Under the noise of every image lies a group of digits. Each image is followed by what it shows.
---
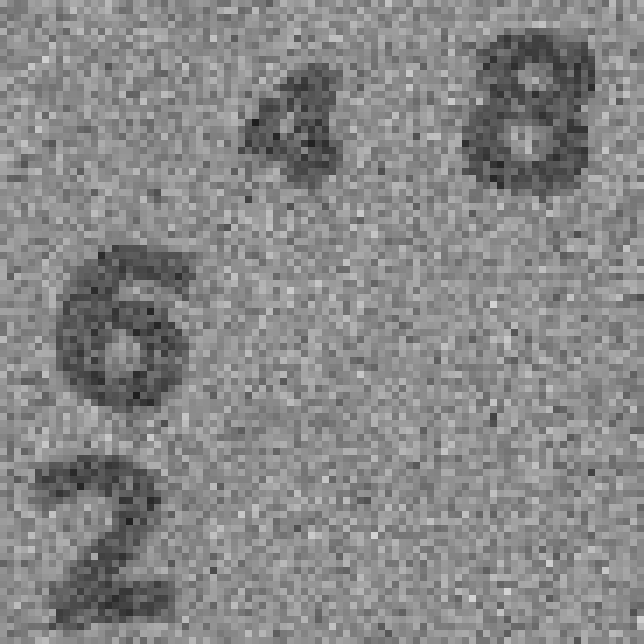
top middle: 4; top right: 8; middle left: 6; bottom left: 2
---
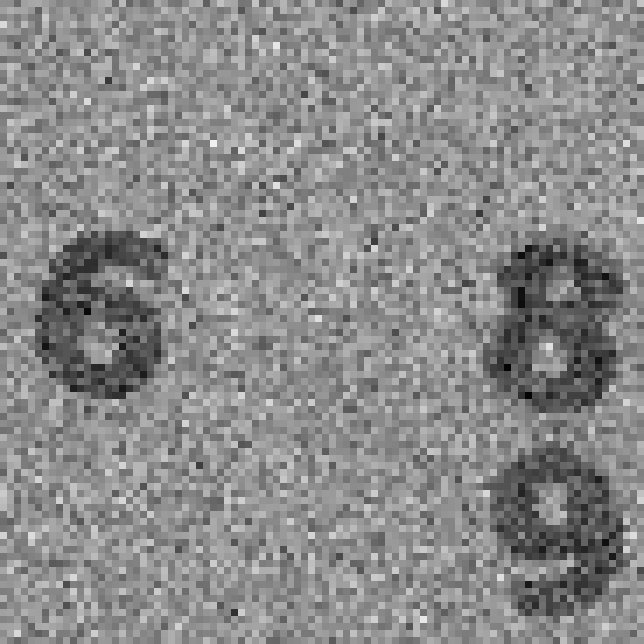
middle left: 6; middle right: 8; bottom right: 9
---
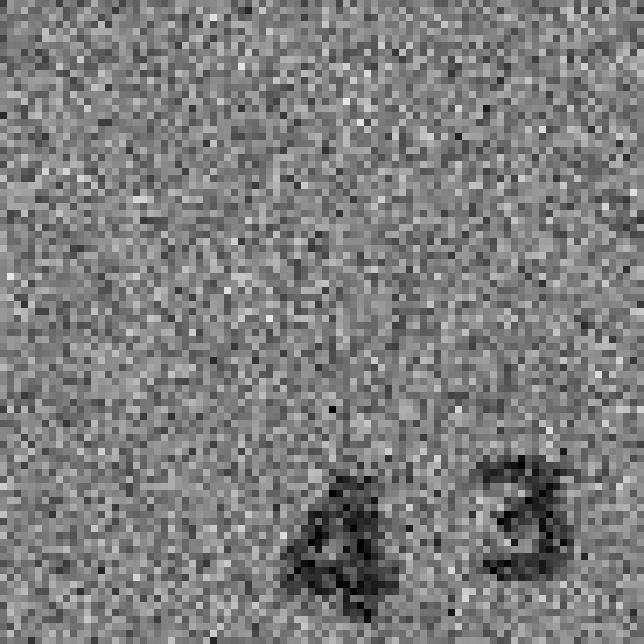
bottom middle: 4; bottom right: 3
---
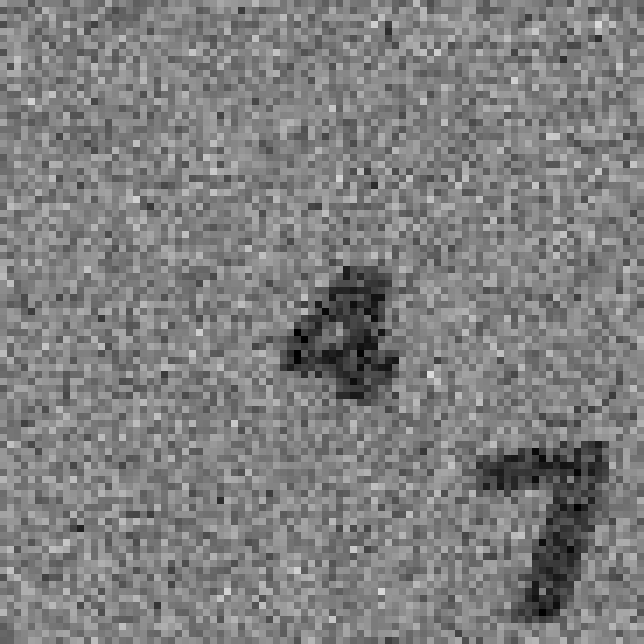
centre: 4; bottom right: 7
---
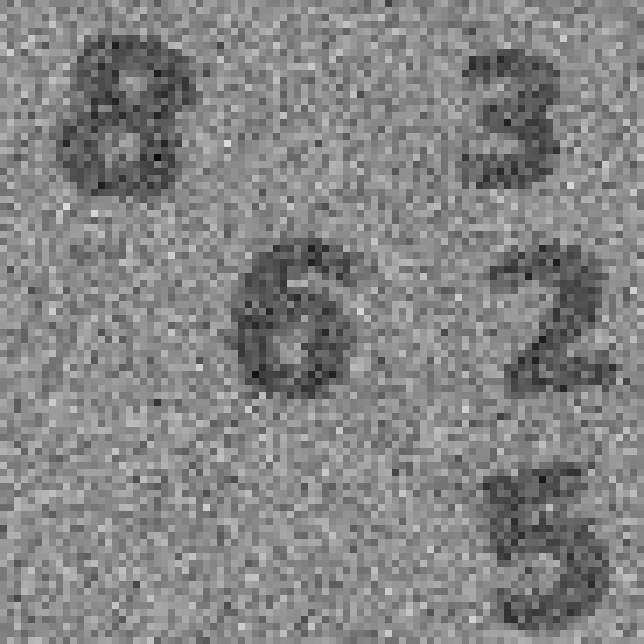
top left: 8; top right: 3; centre: 6; middle right: 2; bottom right: 5
